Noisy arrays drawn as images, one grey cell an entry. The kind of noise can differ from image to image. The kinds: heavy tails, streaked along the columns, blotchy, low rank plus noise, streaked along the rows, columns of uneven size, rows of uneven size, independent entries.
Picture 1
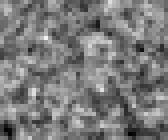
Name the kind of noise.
blotchy
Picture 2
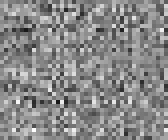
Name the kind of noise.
low rank plus noise
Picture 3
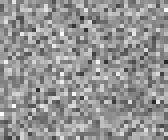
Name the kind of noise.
independent entries
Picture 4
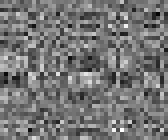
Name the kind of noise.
low rank plus noise
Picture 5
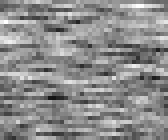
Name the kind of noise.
streaked along the rows
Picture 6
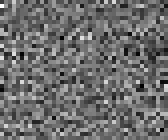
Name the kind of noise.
low rank plus noise
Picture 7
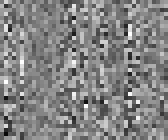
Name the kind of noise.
columns of uneven size
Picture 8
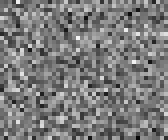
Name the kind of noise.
independent entries
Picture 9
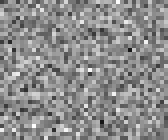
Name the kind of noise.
independent entries
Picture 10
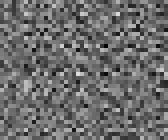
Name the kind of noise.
low rank plus noise
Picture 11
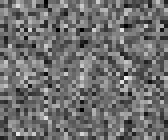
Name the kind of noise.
low rank plus noise
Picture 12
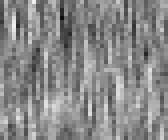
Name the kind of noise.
streaked along the columns
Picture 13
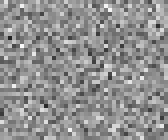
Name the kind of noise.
independent entries
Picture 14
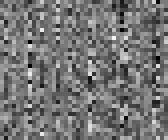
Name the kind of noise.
columns of uneven size
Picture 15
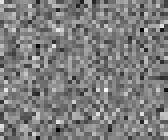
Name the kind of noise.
low rank plus noise
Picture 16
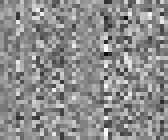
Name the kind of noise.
columns of uneven size
